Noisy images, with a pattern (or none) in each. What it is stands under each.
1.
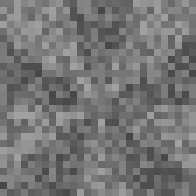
spokes from one point
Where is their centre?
centre
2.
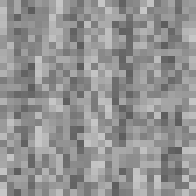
vertical stripes
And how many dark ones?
4
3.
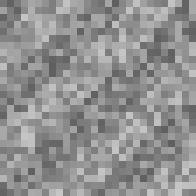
diagonal stripes
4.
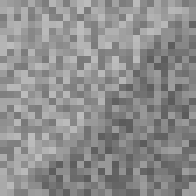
a sharp edge
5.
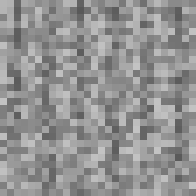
vertical stripes
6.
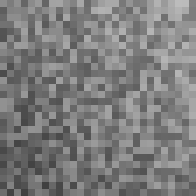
a smooth slope
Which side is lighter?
top right
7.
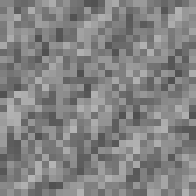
diagonal stripes
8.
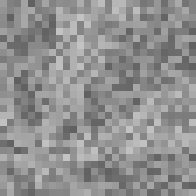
spokes from one point
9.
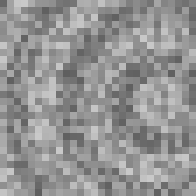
rings round one point
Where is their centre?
middle right
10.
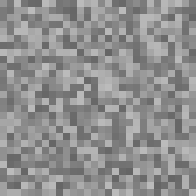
only noise
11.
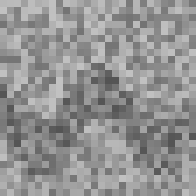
a wavy band
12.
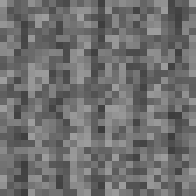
vertical stripes
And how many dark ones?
5
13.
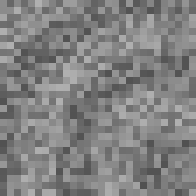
rings round one point
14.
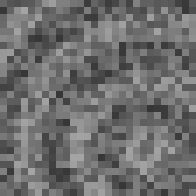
rings round one point
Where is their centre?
bottom right
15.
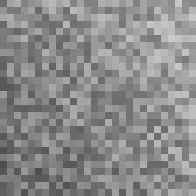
a smooth slope
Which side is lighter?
top right
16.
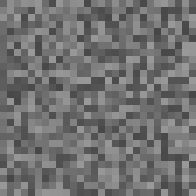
only noise
